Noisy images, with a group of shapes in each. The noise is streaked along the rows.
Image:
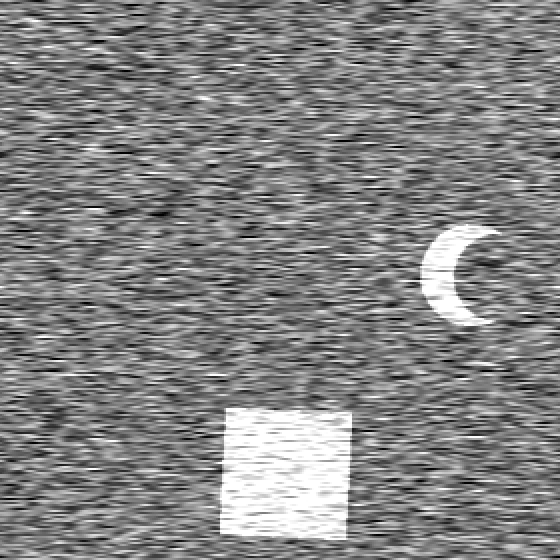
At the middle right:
crescent
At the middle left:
nothing
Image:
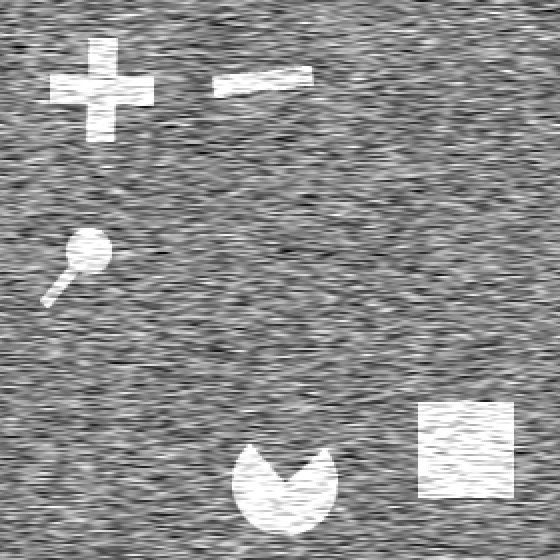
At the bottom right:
square
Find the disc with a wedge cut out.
bottom middle
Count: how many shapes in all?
5
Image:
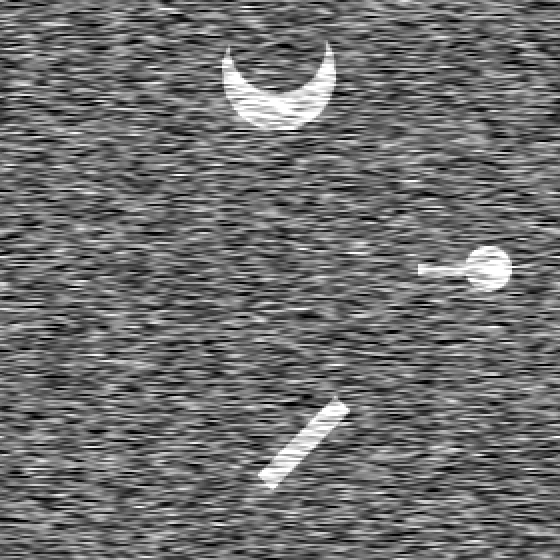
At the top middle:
crescent
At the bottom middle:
bar
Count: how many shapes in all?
3
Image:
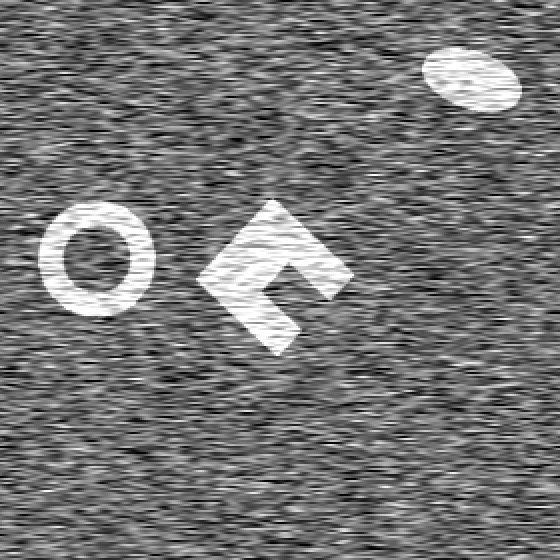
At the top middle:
nothing
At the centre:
square with a notch
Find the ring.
middle left
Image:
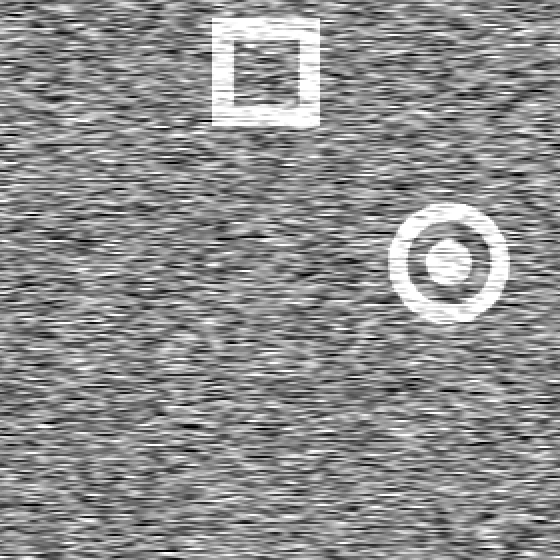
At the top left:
nothing
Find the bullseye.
middle right
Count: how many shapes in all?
2
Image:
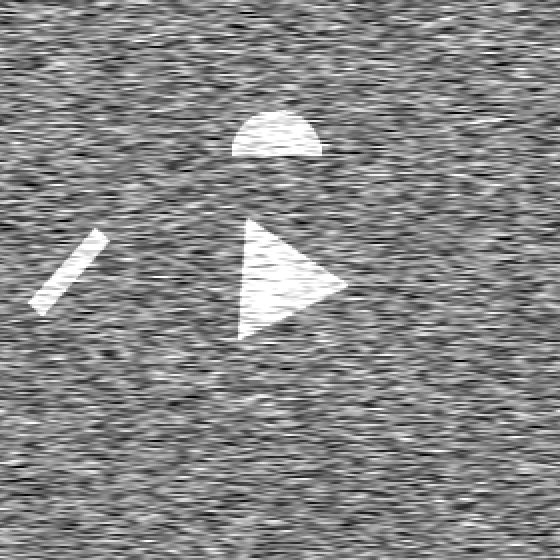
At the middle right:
nothing
